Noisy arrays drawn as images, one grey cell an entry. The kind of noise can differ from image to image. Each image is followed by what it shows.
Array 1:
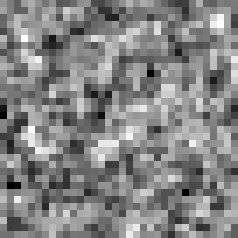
blotchy
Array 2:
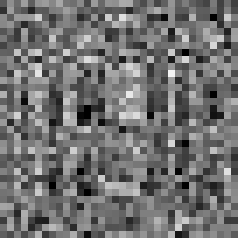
low rank plus noise
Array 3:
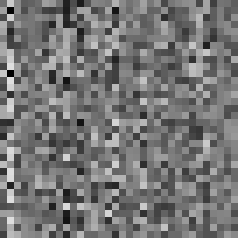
columns of uneven size
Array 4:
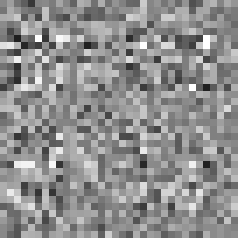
low rank plus noise
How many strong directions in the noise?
two
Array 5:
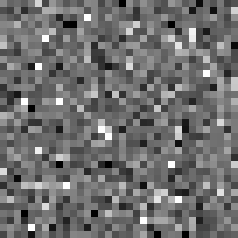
heavy tails
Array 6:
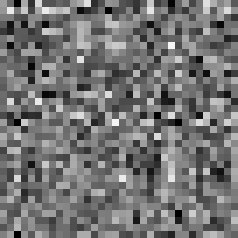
low rank plus noise
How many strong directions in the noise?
three or four
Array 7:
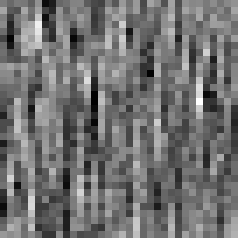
streaked along the columns
